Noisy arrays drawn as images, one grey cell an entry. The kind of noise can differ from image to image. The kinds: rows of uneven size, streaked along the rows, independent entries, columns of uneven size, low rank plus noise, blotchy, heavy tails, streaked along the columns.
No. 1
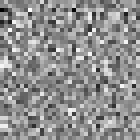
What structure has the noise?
low rank plus noise
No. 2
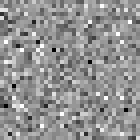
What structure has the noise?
heavy tails
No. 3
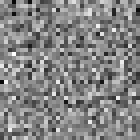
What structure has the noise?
low rank plus noise
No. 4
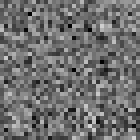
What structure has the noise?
low rank plus noise
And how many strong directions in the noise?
three or four
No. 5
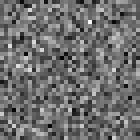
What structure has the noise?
independent entries
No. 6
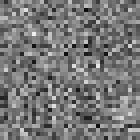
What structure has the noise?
low rank plus noise
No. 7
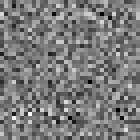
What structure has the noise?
low rank plus noise
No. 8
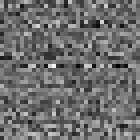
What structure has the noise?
rows of uneven size
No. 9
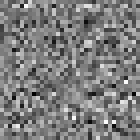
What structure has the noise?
low rank plus noise
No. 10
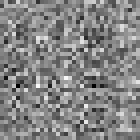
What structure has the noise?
low rank plus noise
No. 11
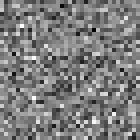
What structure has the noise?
independent entries
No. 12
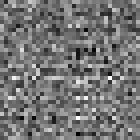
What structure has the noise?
low rank plus noise
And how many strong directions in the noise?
two
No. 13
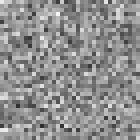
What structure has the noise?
low rank plus noise
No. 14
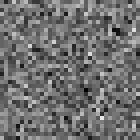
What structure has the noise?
independent entries
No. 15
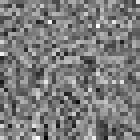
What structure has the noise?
low rank plus noise
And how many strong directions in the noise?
one
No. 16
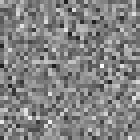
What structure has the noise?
independent entries
